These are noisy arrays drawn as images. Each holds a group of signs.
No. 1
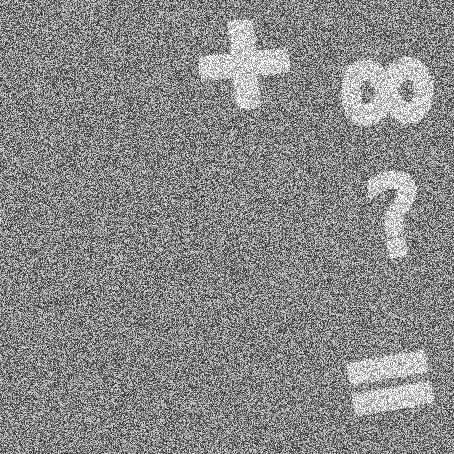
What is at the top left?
nothing
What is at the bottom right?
equals sign
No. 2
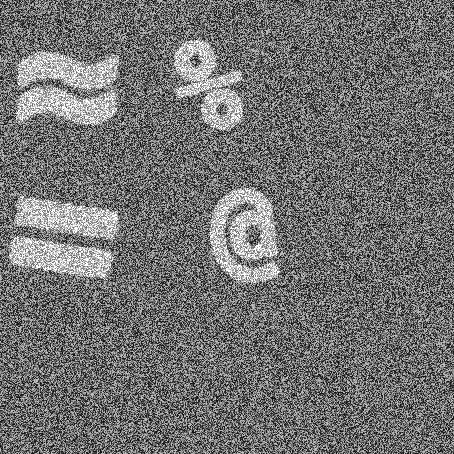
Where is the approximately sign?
top left
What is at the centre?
at sign
